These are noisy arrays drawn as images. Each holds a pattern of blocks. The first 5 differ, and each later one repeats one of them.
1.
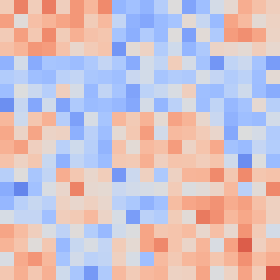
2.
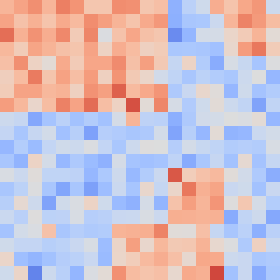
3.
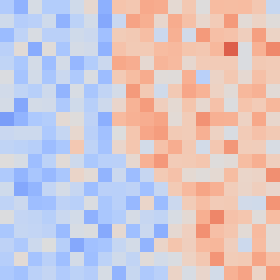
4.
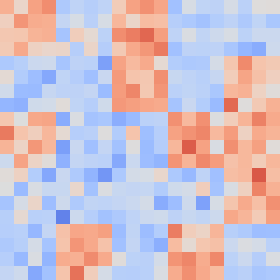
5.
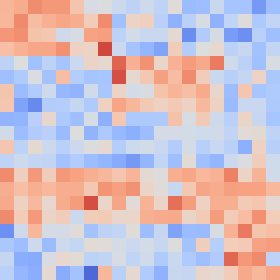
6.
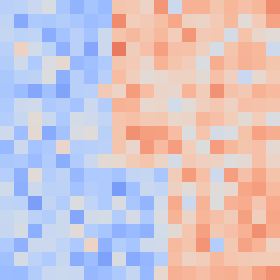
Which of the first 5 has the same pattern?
3
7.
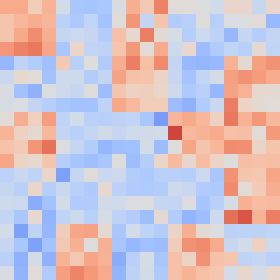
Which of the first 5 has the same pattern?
4
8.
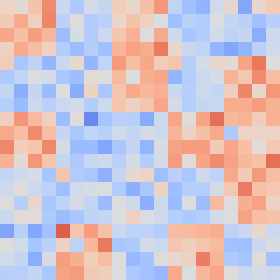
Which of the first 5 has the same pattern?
4
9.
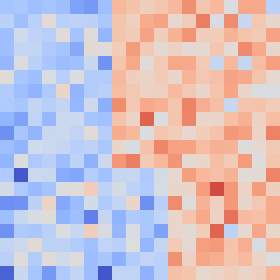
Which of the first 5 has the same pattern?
3
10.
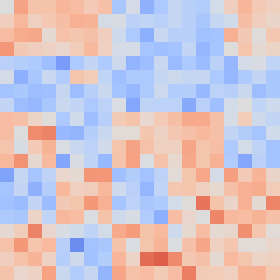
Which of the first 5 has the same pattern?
1
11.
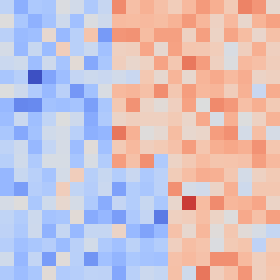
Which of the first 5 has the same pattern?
3
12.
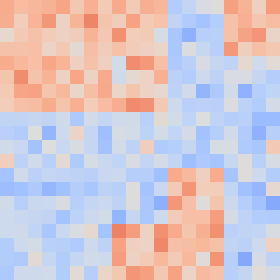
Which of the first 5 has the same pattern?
2
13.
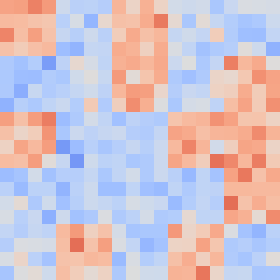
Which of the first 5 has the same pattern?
4
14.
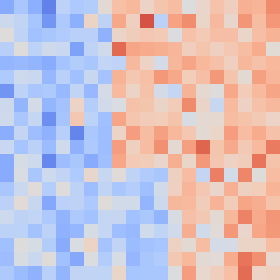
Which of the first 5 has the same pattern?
3
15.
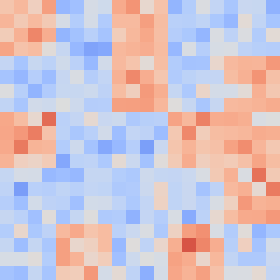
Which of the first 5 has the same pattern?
4
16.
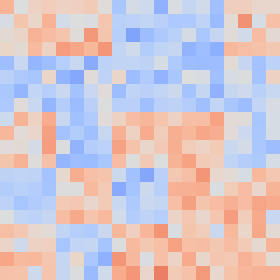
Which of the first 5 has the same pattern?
1
